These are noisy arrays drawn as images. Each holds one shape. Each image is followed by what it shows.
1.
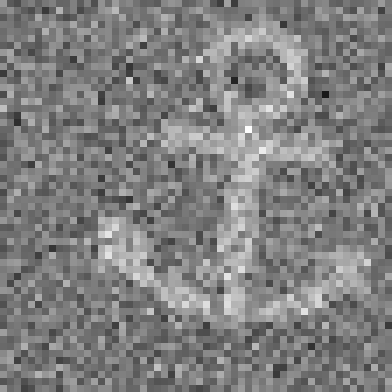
anchor
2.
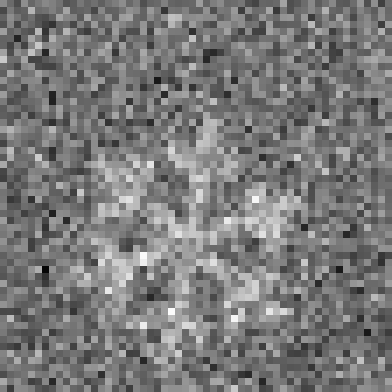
snowflake
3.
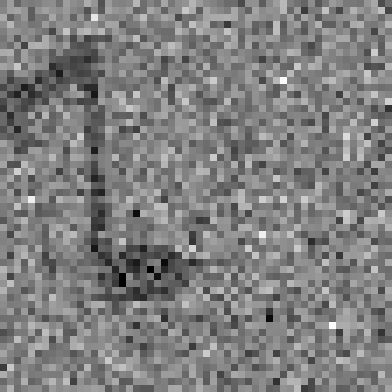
musical note
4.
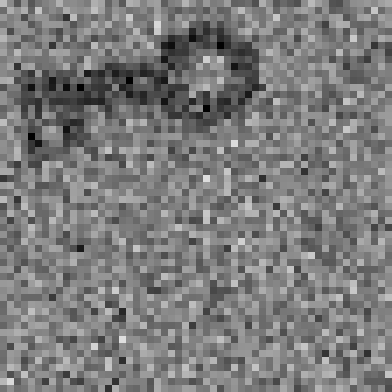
key
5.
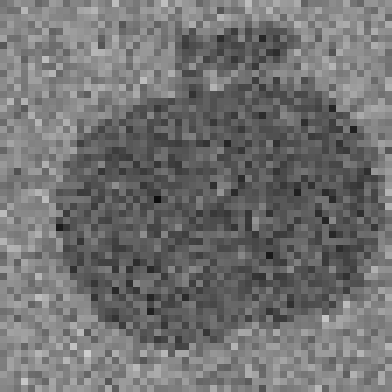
apple
